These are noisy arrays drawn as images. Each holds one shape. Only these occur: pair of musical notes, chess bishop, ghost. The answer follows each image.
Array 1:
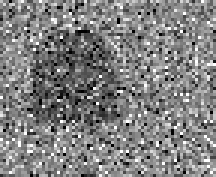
ghost
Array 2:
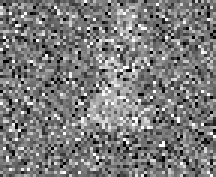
chess bishop
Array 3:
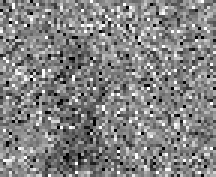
chess bishop
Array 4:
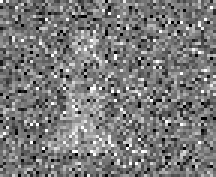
chess bishop
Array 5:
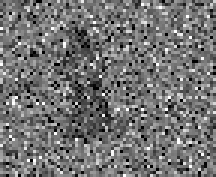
chess bishop
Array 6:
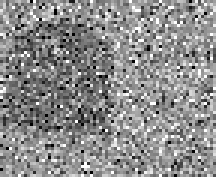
ghost
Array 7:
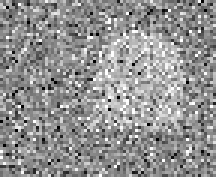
ghost
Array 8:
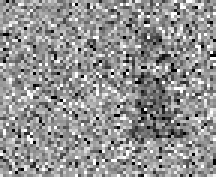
chess bishop
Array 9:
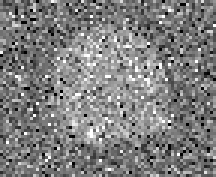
ghost
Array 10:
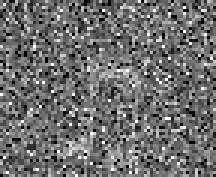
pair of musical notes
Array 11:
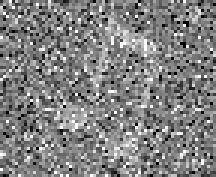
pair of musical notes
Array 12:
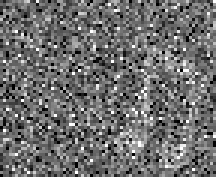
pair of musical notes
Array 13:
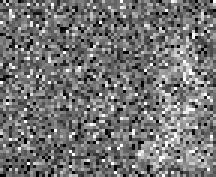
chess bishop
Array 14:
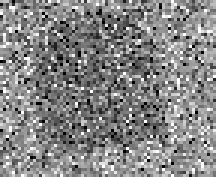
ghost
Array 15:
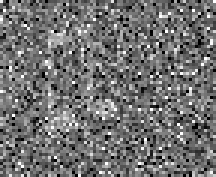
pair of musical notes
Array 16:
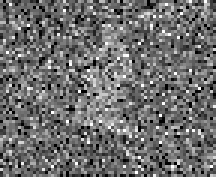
chess bishop
